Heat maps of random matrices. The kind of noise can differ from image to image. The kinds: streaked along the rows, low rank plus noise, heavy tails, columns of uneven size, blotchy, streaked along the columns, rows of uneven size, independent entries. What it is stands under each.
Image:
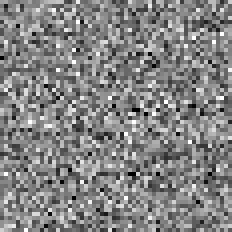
independent entries
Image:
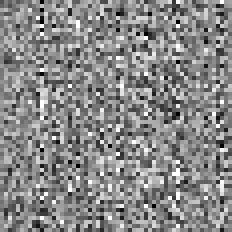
columns of uneven size
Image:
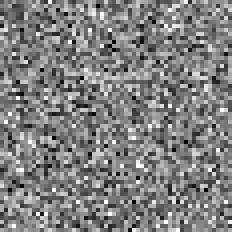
independent entries
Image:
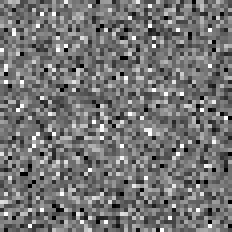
heavy tails
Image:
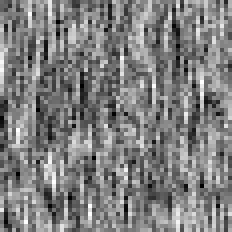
streaked along the columns
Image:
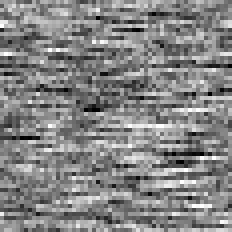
streaked along the rows
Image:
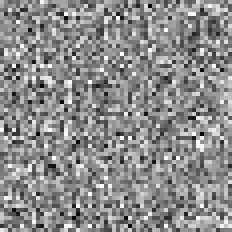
low rank plus noise
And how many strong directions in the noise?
five to eight
